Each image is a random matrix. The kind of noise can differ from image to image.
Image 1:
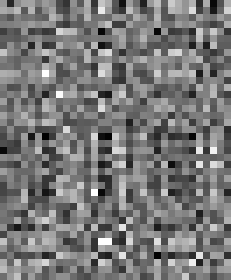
low rank plus noise
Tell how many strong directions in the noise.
one
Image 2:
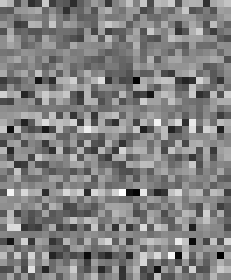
rows of uneven size
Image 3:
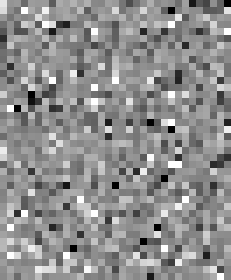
heavy tails
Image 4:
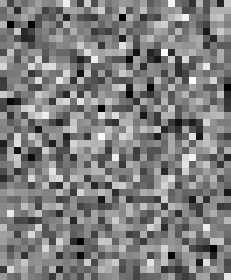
independent entries
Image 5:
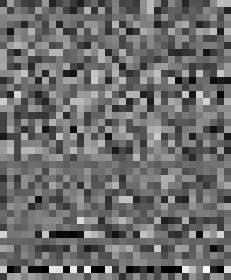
rows of uneven size
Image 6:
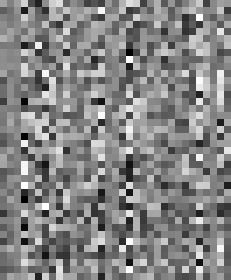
columns of uneven size
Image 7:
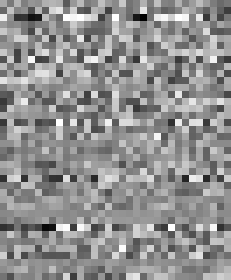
rows of uneven size
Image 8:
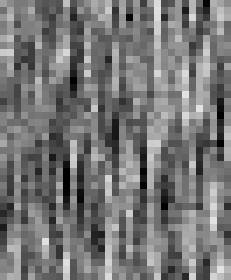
streaked along the columns
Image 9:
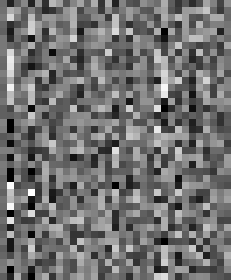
columns of uneven size
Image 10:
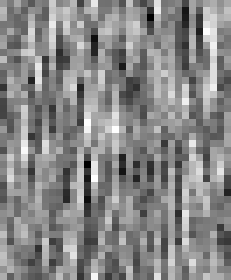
streaked along the columns
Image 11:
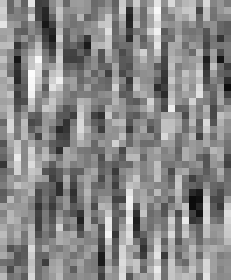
streaked along the columns
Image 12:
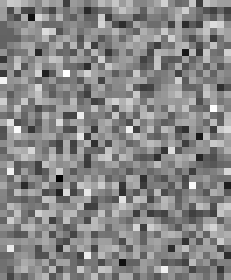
independent entries
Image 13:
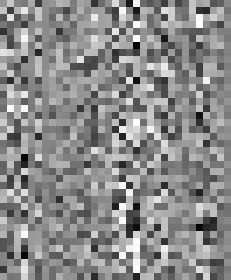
columns of uneven size
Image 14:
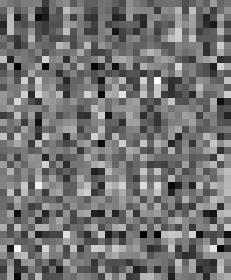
low rank plus noise
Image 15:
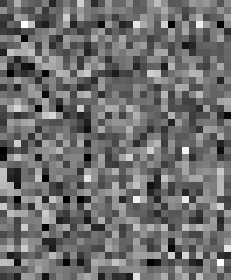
low rank plus noise
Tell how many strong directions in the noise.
three or four
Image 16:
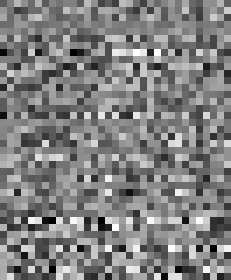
rows of uneven size
